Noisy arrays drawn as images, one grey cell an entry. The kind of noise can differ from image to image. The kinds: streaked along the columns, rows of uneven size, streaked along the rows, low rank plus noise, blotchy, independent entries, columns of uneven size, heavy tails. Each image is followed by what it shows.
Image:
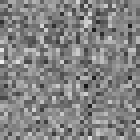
low rank plus noise
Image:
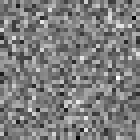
independent entries
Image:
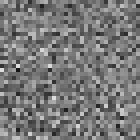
low rank plus noise
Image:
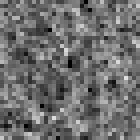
blotchy
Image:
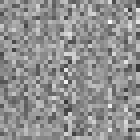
columns of uneven size
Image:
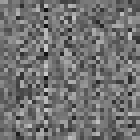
columns of uneven size
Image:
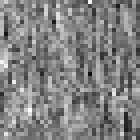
streaked along the columns
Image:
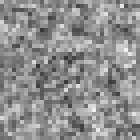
blotchy
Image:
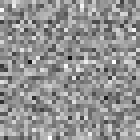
low rank plus noise
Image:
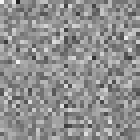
low rank plus noise
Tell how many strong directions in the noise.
five to eight
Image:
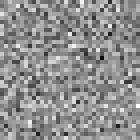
independent entries
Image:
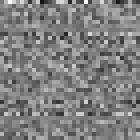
rows of uneven size
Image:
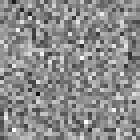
independent entries
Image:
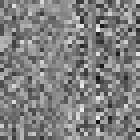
columns of uneven size
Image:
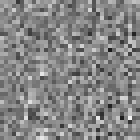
low rank plus noise
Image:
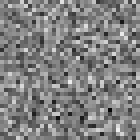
independent entries
